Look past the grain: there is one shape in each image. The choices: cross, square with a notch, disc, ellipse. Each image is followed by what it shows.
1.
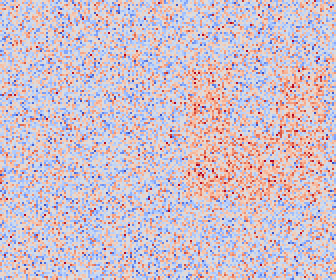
square with a notch
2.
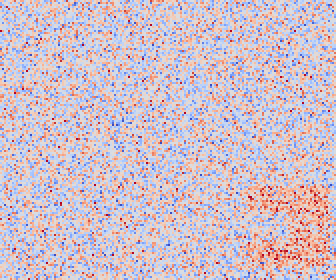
square with a notch
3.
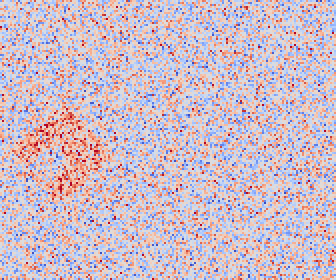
square with a notch
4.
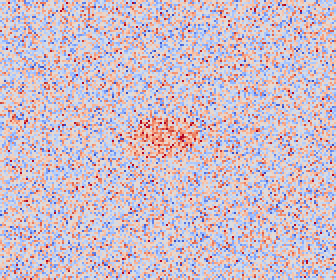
ellipse
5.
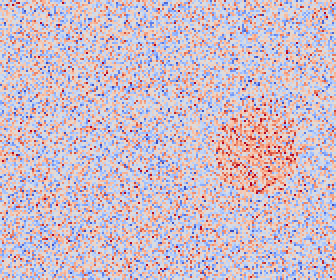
disc
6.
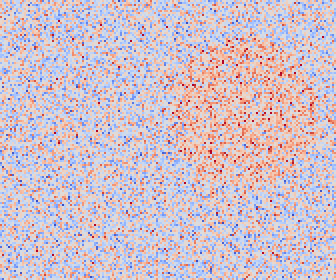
disc
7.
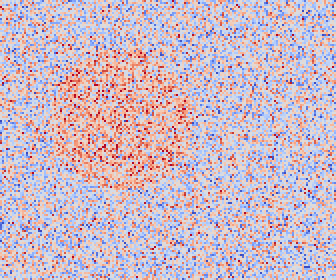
disc
